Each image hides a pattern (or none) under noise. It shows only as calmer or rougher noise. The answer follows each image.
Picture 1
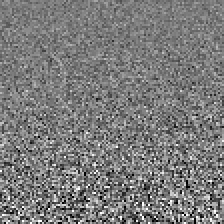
a smooth slope
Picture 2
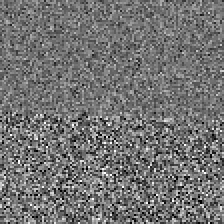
a sharp edge
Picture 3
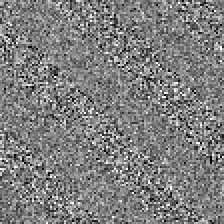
diagonal stripes
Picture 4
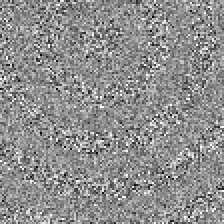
rings round one point
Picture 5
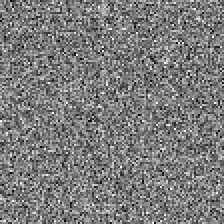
only noise
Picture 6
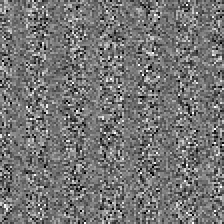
vertical stripes
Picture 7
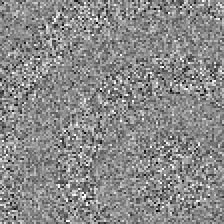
rings round one point
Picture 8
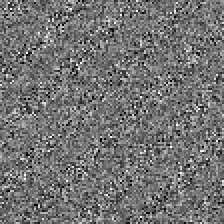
diagonal stripes
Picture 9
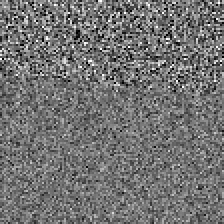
a sharp edge
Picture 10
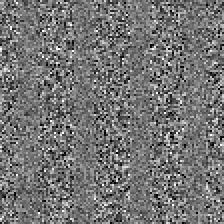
vertical stripes
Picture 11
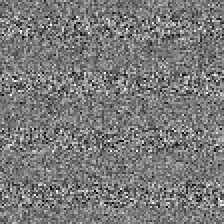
horizontal stripes
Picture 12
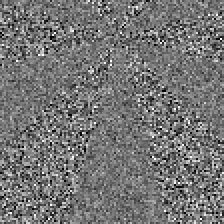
spokes from one point
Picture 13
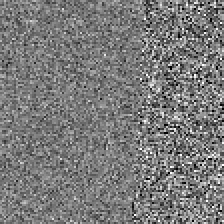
a sharp edge
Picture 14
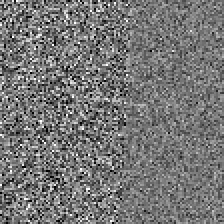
a sharp edge
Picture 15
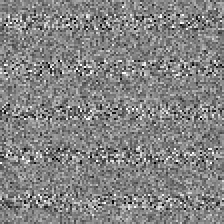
horizontal stripes
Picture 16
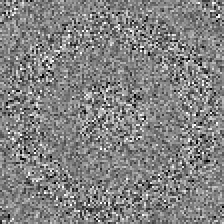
rings round one point
